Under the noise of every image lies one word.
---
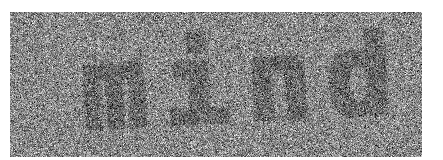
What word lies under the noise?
mind
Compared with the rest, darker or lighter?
darker
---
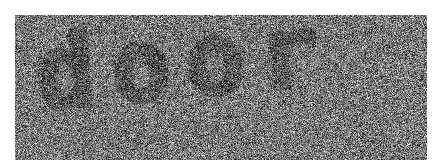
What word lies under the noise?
door
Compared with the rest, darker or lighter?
darker
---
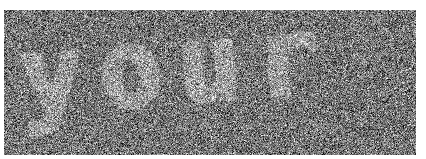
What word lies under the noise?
your
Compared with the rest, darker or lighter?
lighter
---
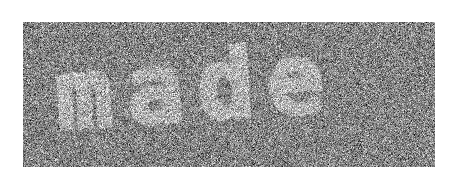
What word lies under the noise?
made
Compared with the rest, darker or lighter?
lighter
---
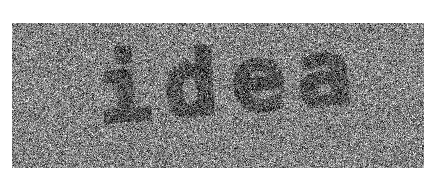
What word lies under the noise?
idea
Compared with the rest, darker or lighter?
darker
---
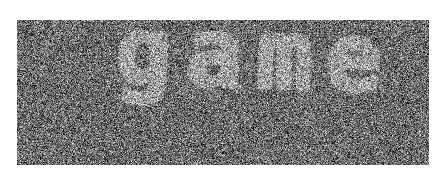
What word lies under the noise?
game
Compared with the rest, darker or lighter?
lighter
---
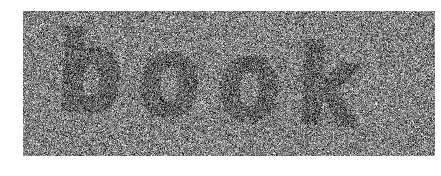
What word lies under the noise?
book
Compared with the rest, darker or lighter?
darker
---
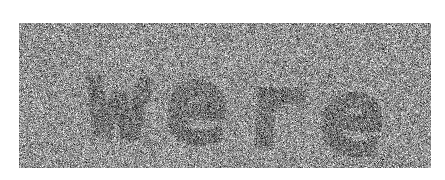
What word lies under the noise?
were
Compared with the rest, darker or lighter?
darker
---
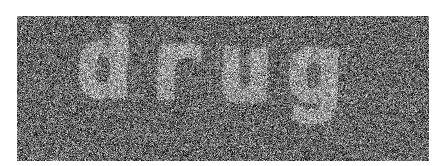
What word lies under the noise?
drug
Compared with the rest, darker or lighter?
lighter
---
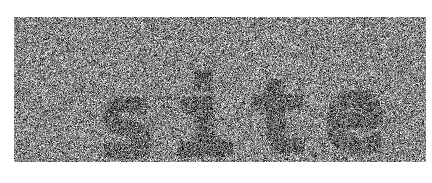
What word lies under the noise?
site
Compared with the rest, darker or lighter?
darker
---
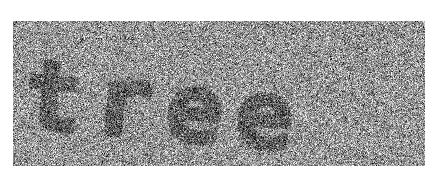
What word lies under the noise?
tree
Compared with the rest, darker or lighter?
darker
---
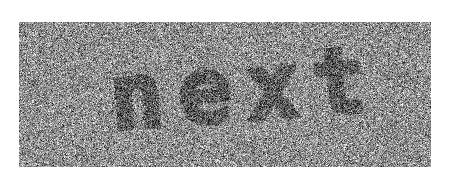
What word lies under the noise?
next
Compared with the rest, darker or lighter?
darker
